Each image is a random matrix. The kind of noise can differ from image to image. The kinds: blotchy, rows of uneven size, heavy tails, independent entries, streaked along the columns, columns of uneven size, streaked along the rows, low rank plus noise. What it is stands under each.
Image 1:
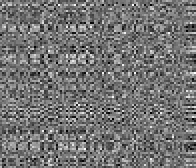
low rank plus noise
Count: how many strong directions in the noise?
one
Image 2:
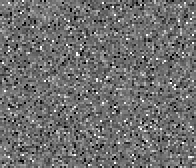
heavy tails
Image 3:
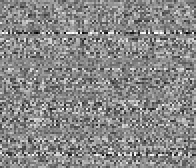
rows of uneven size
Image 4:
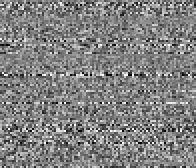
rows of uneven size
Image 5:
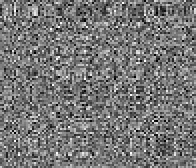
low rank plus noise
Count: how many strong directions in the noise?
three or four
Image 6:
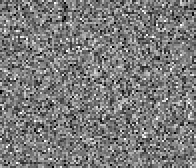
independent entries
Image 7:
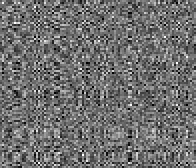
low rank plus noise
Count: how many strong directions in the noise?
one
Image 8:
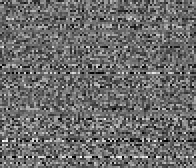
rows of uneven size
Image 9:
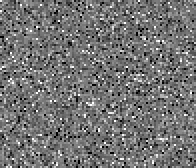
heavy tails
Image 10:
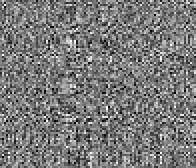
low rank plus noise
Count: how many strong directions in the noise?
three or four
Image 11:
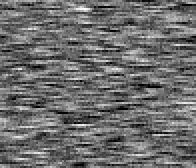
streaked along the rows
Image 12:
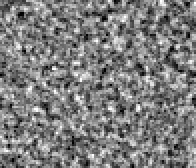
blotchy
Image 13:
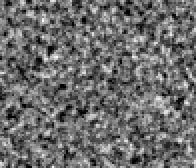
blotchy
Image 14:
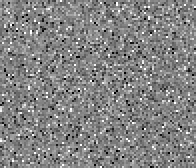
heavy tails
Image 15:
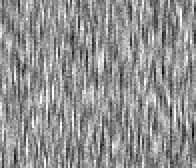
streaked along the columns
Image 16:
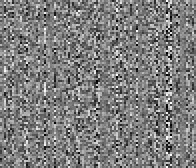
columns of uneven size
